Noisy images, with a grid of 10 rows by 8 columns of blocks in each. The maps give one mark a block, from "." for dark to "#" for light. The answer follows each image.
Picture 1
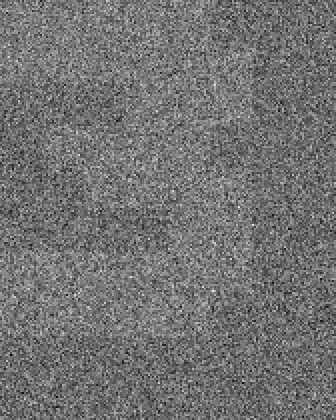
# # # # # . . .
# # # # # # . .
. . . # # # . .
. # # # # . . .
. . # # # # . .
. . . . # # . .
# # # # # # . .
# # # # # . . .
. . . . . . . .
. . . . . . . .
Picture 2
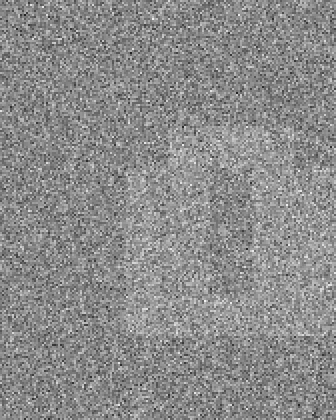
. . . . . . . .
. . . . . . . .
. . . . . . . .
. . . . # # # .
. . . # # . # #
. . . # # . # #
. . . # # . # #
. . . # # # # #
. . . . . . . .
. . . . . . . .
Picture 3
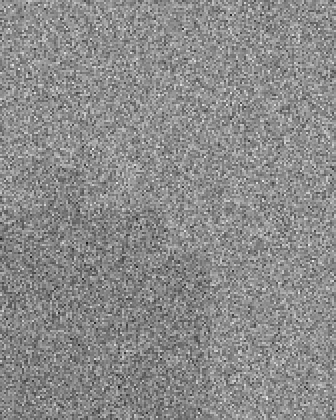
# # # # # # # #
# # # # # # # #
# # # # # # # #
# # # # # # # #
# . # # # # # #
. . . . # # # #
. . . . . # # #
. . . . . # # #
. . . . . # # #
. . . . . # # #
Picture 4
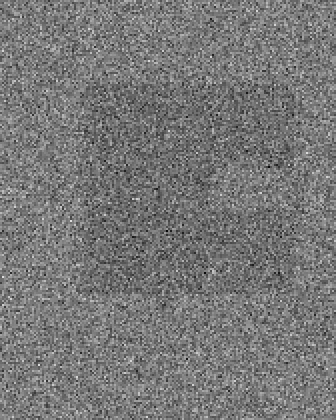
# # # # # # # #
# # # # # # # #
# # . . . . . #
# # . . . . . #
# # . . . # # #
# # . . . . . #
# # . . . . . #
# # # # # # # #
# # # # # # # #
# # # # # # # #
